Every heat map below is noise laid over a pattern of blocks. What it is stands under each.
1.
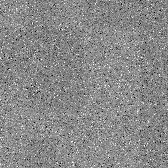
no symmetry
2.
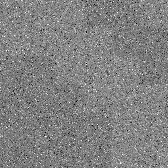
mirrored about the diagonal from the bottom left
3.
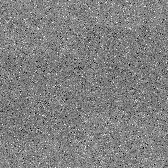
the same after a half turn
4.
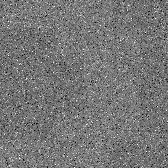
top and bottom mirror each other
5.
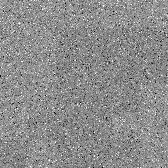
no symmetry
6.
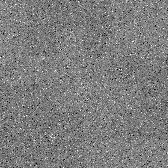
mirrored about the diagonal from the bottom left
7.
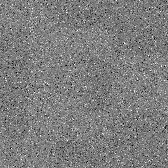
top and bottom mirror each other
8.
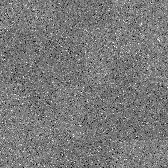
the same after a half turn
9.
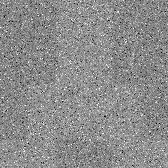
left and right mirror each other
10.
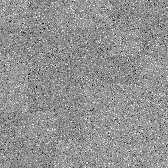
mirrored about the diagonal from the top left
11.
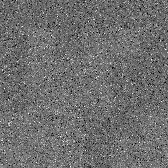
no symmetry
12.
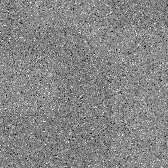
no symmetry
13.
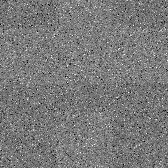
left and right mirror each other
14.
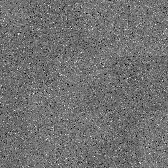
no symmetry
